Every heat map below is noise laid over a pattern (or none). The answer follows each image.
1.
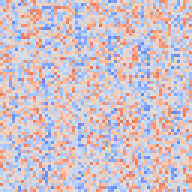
vertical stripes
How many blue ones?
6
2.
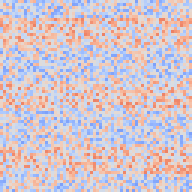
horizontal stripes
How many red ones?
3
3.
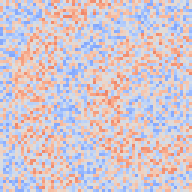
rings round one point
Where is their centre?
middle right
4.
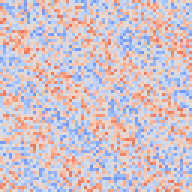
diagonal stripes
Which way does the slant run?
top left to bottom right
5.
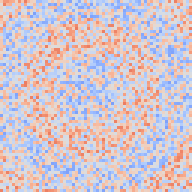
rings round one point
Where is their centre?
centre
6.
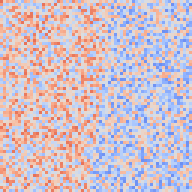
a sharp edge
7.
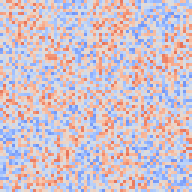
spokes from one point
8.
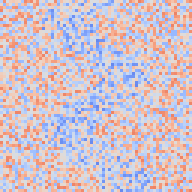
a wavy band
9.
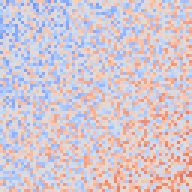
a smooth slope
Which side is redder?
bottom right
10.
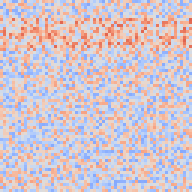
one horizontal stripe
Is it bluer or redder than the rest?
redder
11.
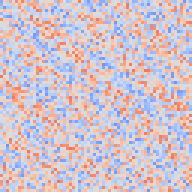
diagonal stripes
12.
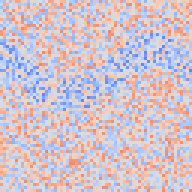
a wavy band
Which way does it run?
left to right
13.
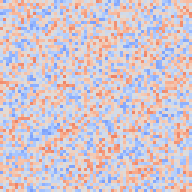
diagonal stripes
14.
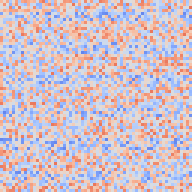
horizontal stripes
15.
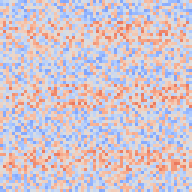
horizontal stripes
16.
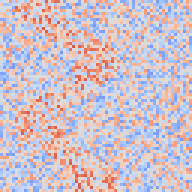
a wavy band
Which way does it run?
top to bottom
